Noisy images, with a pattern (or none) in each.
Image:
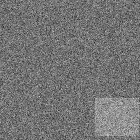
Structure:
one block
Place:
bottom right
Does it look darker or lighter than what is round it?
lighter
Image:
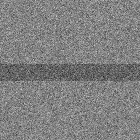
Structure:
one band of rows
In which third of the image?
middle
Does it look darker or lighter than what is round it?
darker
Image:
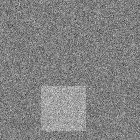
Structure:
one block
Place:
bottom middle
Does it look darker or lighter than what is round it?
lighter
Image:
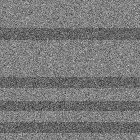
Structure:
bands of rows
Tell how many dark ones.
4
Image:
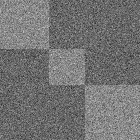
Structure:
blocks along the diagonal
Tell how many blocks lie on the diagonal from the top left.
3
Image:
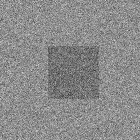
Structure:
one block
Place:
centre
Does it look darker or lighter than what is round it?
darker
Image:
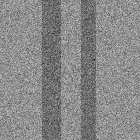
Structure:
bands of columns
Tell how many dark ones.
2
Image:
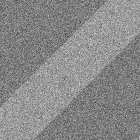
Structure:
a diagonal band
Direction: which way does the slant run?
bottom left to top right
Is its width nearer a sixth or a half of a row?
a half
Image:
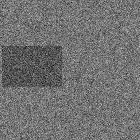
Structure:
one block
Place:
middle left
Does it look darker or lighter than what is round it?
darker
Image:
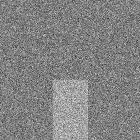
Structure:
one block
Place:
bottom middle
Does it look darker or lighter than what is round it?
lighter
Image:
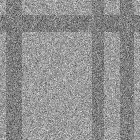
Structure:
bands of rows crossing bands of columns
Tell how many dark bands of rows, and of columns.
1 and 3
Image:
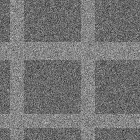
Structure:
bands of rows crossing bands of columns
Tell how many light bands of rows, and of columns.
2 and 2
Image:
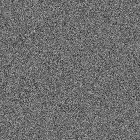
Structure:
only noise
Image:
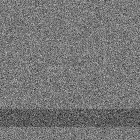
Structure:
one band of rows
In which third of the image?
bottom
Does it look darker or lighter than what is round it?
darker
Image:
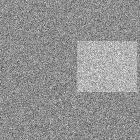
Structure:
one block
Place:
middle right
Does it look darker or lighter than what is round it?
lighter
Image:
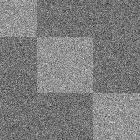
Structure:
blocks along the diagonal
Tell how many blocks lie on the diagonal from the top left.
3
